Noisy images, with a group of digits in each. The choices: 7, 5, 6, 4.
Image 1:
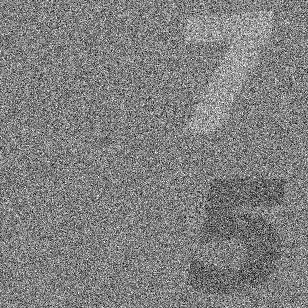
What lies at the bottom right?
5
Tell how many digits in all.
2
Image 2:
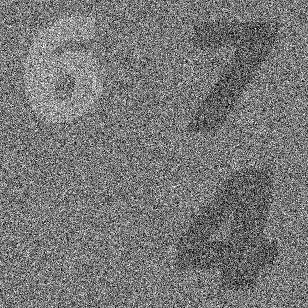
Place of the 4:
bottom right
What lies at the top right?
7
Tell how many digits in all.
3
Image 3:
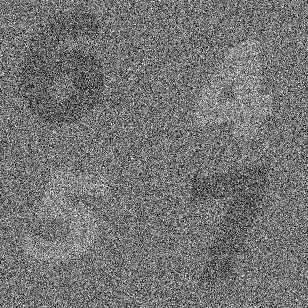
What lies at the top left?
6
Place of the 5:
bottom left
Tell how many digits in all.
4
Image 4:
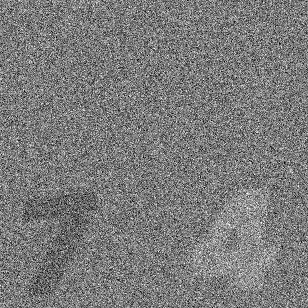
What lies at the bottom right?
4
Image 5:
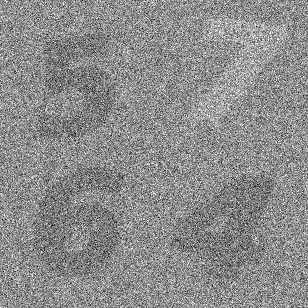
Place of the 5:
top left
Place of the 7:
top right
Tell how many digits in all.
4
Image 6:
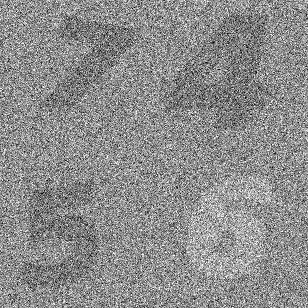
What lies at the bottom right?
6
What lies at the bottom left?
5
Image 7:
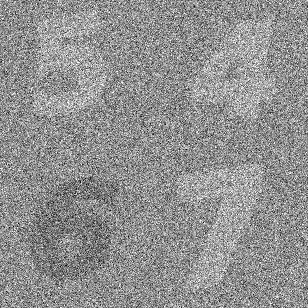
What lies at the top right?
4
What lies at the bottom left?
6
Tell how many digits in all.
4
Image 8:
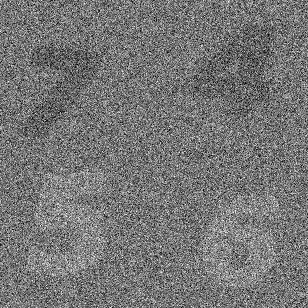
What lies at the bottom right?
6
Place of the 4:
top right
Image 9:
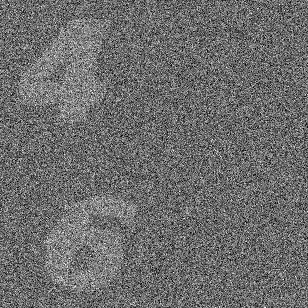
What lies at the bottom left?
6
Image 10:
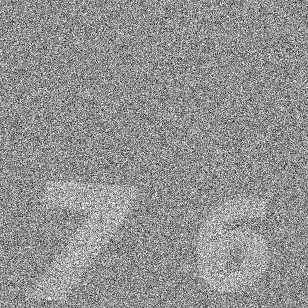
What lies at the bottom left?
7
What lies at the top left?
nothing
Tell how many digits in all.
2
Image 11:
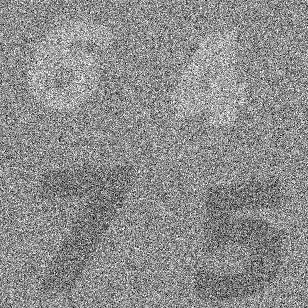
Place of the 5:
bottom right
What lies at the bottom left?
7
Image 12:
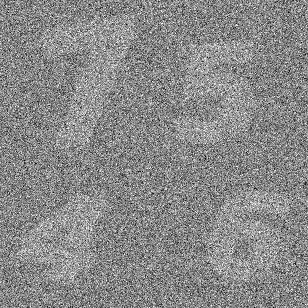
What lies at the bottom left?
4
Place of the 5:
top right
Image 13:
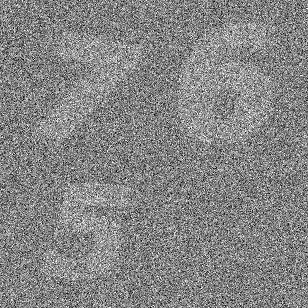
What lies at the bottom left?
5
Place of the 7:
top left
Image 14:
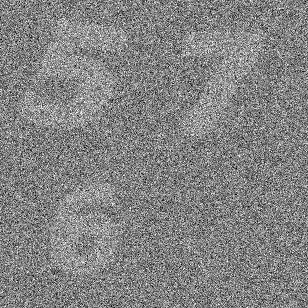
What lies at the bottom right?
nothing
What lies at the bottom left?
6
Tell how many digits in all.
3
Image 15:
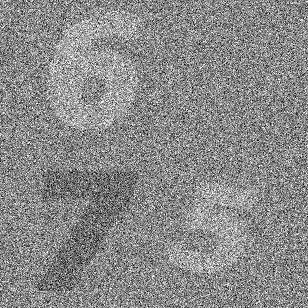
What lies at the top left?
6
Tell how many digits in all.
3
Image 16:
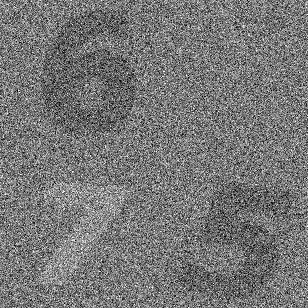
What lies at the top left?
6
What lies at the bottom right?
5
